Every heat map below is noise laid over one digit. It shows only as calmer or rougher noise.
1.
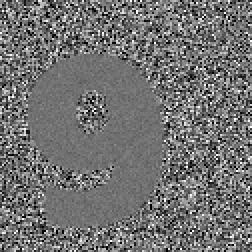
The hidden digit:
9
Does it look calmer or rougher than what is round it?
calmer
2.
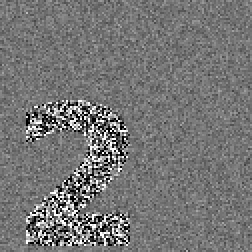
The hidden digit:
2
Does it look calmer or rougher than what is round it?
rougher
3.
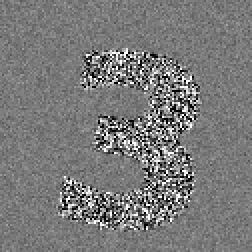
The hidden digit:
3
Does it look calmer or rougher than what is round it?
rougher
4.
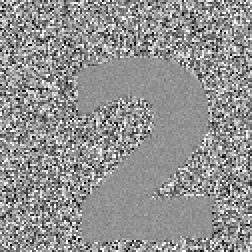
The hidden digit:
2
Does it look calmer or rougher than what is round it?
calmer
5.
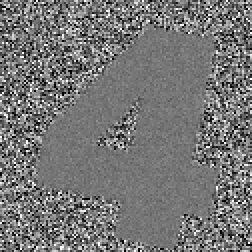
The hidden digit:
4
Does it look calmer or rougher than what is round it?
calmer
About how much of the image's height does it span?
nearly all
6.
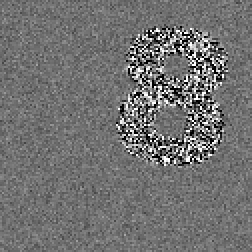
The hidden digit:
8
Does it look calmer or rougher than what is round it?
rougher
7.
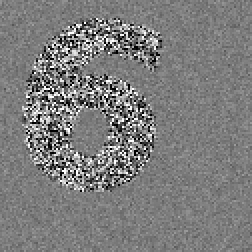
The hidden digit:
6
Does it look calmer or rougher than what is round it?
rougher
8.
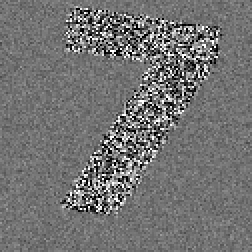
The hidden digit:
7
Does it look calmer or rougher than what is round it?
rougher
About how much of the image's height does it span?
nearly all
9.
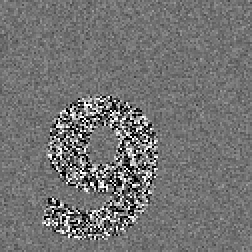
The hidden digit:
9
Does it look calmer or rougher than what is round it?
rougher
